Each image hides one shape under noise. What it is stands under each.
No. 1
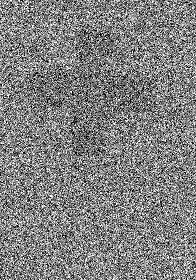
dark cross
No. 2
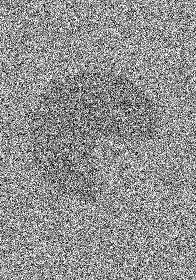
dark disc with a wedge cut out
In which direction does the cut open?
down and right
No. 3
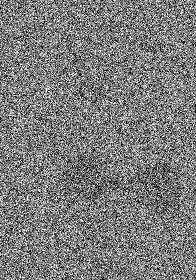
dark dumbbell
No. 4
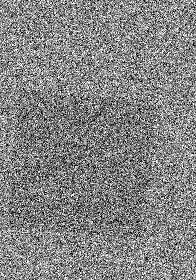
dark square
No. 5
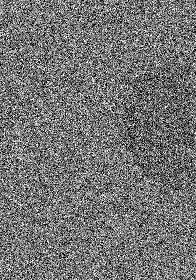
dark half disc
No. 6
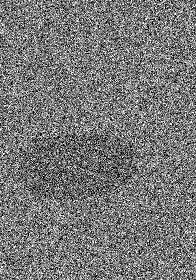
dark ellipse
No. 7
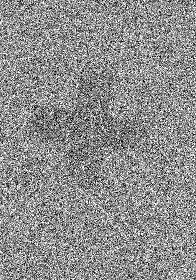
dark cross
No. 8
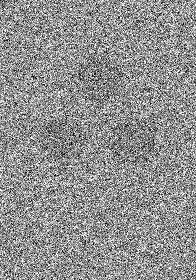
dark three dots
